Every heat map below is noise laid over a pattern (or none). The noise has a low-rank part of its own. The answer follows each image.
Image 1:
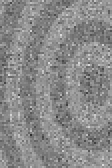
rings round one point
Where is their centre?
middle right
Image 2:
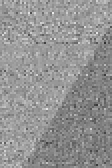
a sharp edge
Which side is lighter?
top left
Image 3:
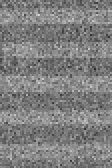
horizontal stripes
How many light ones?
5
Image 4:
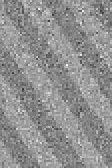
diagonal stripes
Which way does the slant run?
top left to bottom right
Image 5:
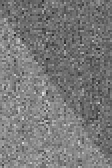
a sharp edge
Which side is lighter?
bottom left
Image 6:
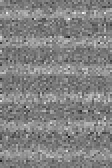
horizontal stripes
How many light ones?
6
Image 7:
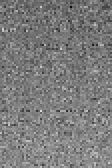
a smooth slope
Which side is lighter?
bottom
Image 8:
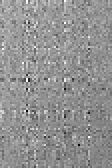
a smooth slope
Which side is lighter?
top left
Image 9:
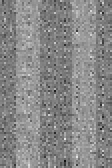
vertical stripes
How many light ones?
2
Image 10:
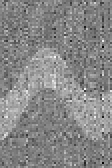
a wavy band
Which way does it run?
left to right
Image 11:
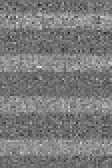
horizontal stripes
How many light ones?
4
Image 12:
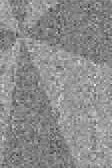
spokes from one point
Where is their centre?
top left
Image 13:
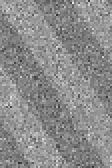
diagonal stripes
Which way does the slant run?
top left to bottom right
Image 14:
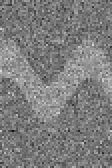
a wavy band
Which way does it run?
left to right
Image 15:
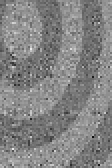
rings round one point
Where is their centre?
top left
